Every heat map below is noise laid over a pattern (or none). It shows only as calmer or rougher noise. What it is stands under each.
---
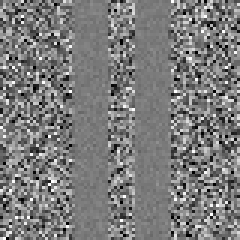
bands of columns
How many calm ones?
2
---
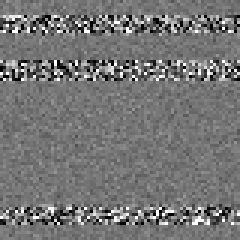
bands of rows
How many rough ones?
3
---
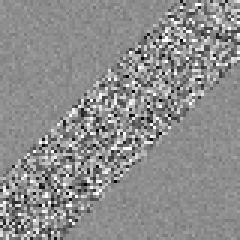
a diagonal band
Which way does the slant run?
bottom left to top right
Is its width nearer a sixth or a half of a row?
a half
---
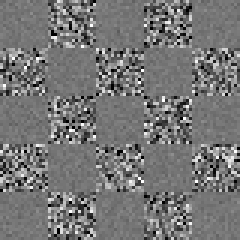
a checkerboard
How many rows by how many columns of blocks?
5 by 5
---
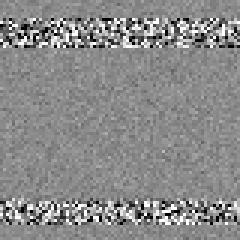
bands of rows
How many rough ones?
2
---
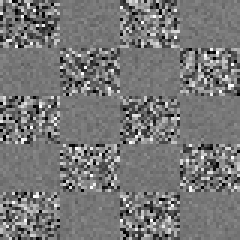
a checkerboard
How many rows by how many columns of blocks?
5 by 4
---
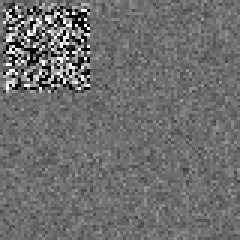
one block
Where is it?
top left
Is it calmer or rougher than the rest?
rougher
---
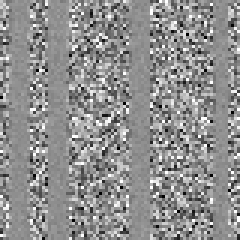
bands of columns
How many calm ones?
4
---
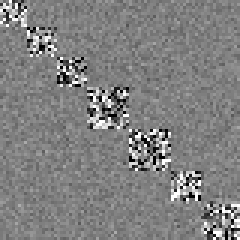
blocks along the diagonal
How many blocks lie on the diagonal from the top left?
7
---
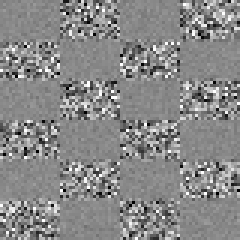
a checkerboard
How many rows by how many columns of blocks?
6 by 4
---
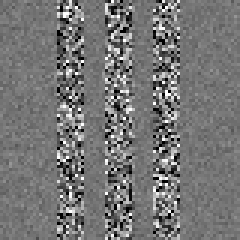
bands of columns
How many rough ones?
3
